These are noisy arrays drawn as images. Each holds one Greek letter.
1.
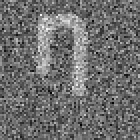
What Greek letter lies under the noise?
eta
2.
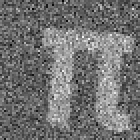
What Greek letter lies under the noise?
pi
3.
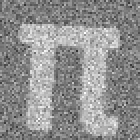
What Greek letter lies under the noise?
pi
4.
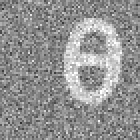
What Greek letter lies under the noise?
theta
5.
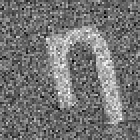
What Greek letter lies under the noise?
eta
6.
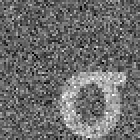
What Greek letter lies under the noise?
sigma
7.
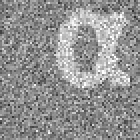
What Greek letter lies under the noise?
alpha
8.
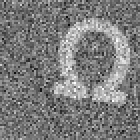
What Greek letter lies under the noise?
omega
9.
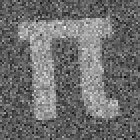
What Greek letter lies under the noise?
pi
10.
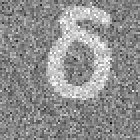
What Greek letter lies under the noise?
delta
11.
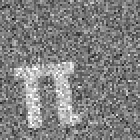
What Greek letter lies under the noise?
pi
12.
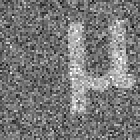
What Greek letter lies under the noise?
mu
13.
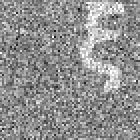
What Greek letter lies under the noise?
xi
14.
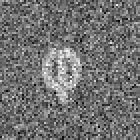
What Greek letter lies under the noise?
phi
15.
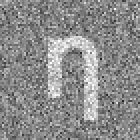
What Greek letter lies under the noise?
eta
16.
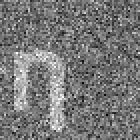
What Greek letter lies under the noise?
eta
